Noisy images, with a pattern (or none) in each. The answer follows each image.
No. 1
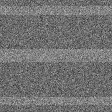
bands of rows
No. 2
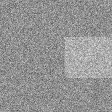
one block
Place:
middle right
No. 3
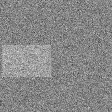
one block
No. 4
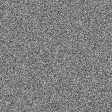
only noise
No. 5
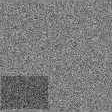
one block
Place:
bottom left
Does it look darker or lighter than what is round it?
darker
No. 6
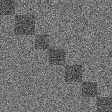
blocks along the diagonal
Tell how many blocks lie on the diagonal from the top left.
7
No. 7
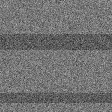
bands of rows
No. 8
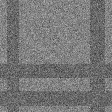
bands of rows crossing bands of columns
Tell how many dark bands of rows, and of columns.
2 and 2
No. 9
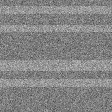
bands of rows
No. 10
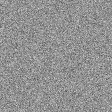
only noise
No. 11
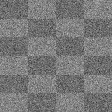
a checkerboard
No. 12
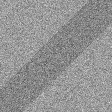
a diagonal band
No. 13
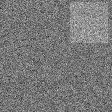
one block
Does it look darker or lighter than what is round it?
lighter
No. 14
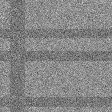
bands of rows crossing bands of columns
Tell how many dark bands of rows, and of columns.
3 and 1
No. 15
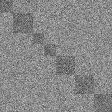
blocks along the diagonal
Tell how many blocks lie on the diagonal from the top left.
7
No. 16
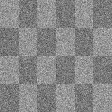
a checkerboard
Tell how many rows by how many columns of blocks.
4 by 6
